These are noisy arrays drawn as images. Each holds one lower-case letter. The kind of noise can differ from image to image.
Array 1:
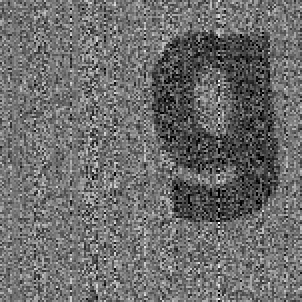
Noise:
columns of uneven size
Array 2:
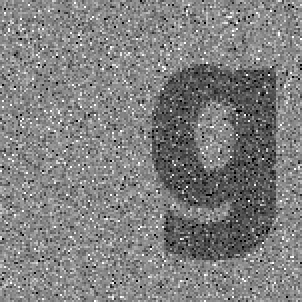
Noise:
heavy tails
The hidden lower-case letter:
g
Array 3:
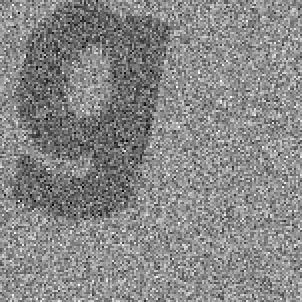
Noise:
independent entries
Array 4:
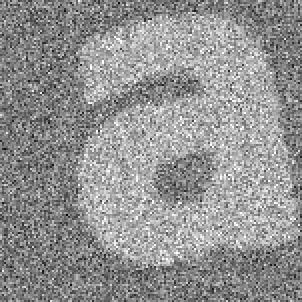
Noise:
independent entries
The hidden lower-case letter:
a
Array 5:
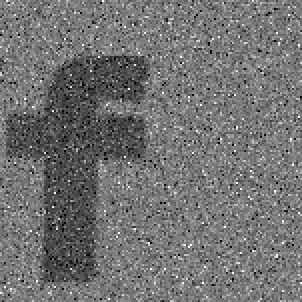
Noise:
heavy tails
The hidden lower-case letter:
f
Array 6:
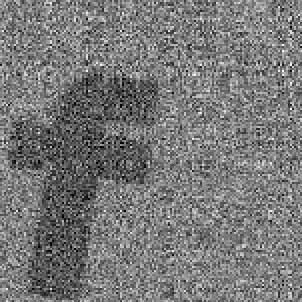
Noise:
low rank plus noise
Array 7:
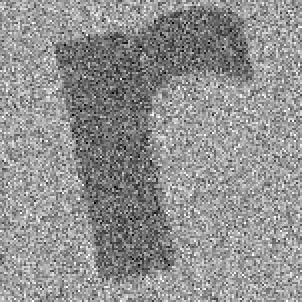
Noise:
independent entries
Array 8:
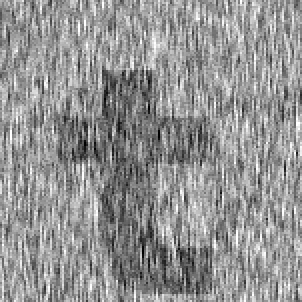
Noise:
streaked along the columns
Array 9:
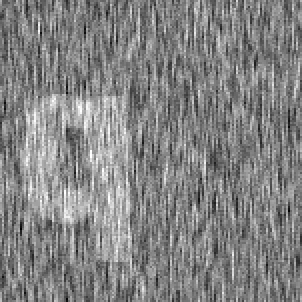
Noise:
streaked along the columns
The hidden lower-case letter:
q
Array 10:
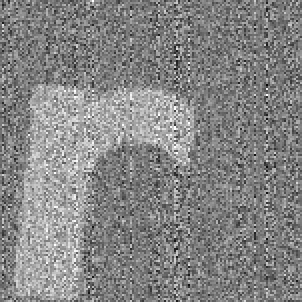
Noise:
columns of uneven size
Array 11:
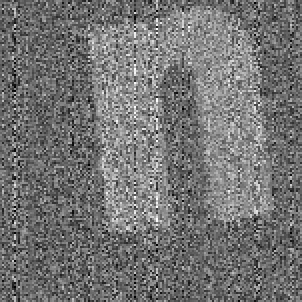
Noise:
columns of uneven size
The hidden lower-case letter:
n
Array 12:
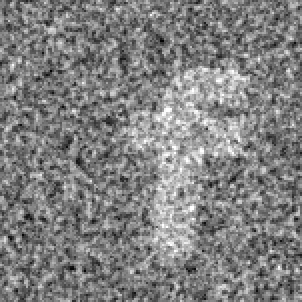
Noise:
blotchy
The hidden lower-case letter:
f
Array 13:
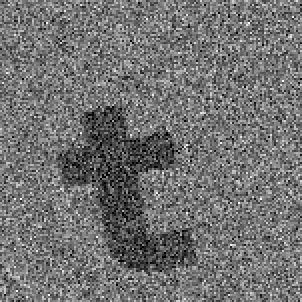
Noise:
independent entries
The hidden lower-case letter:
t
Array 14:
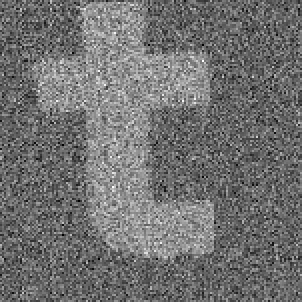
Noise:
low rank plus noise
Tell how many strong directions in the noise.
five to eight
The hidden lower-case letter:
t
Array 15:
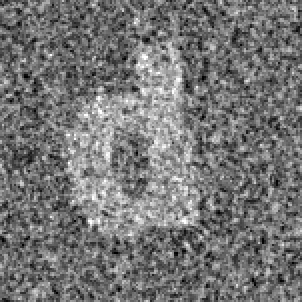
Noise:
blotchy
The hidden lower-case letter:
d
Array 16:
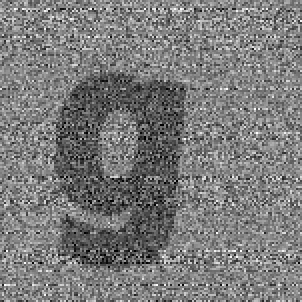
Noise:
rows of uneven size
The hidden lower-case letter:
g
